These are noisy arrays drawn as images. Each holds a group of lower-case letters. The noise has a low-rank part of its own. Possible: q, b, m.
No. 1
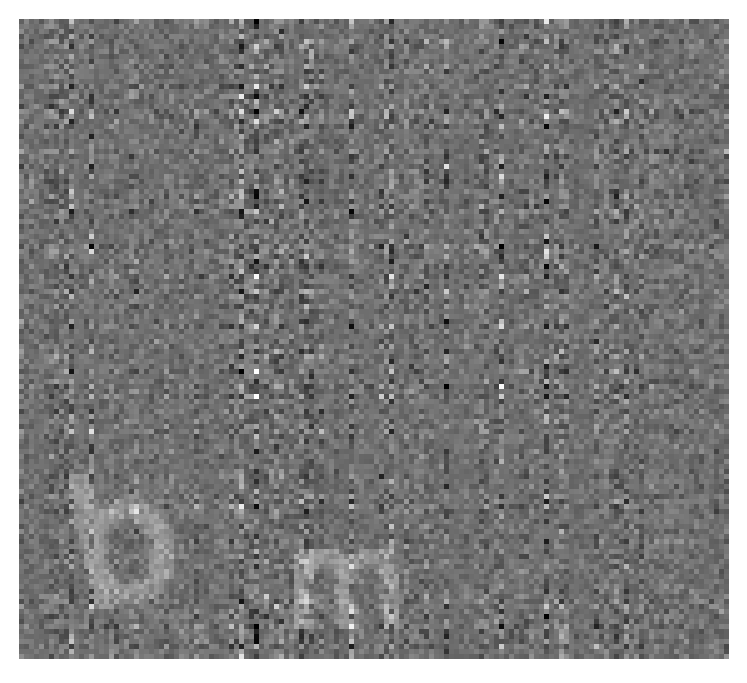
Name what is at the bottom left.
b
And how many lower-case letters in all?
2
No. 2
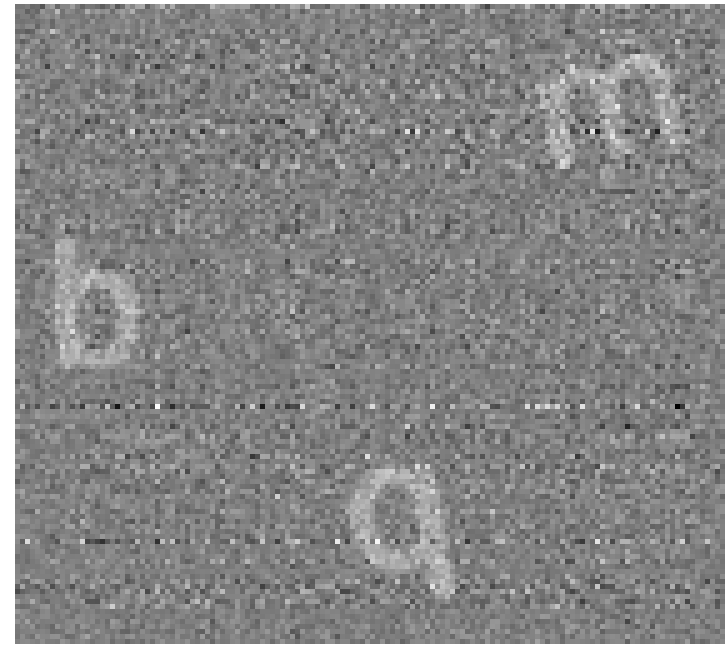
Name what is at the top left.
nothing
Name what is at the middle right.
nothing
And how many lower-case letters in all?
3
